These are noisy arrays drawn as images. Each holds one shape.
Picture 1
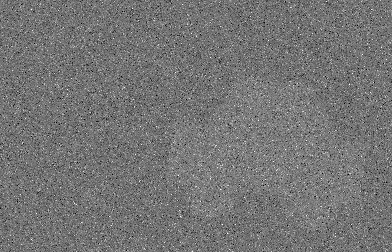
car
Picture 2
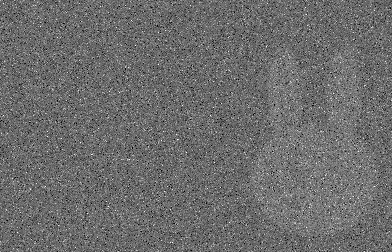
rabbit's head
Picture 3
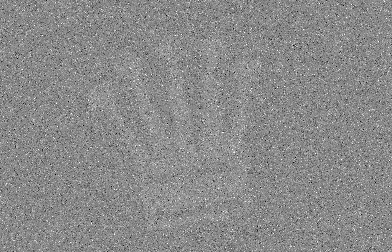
chess queen
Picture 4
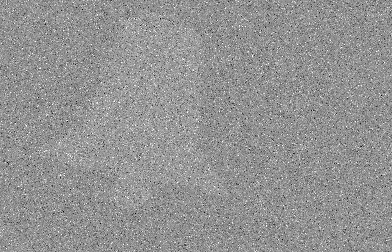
bell
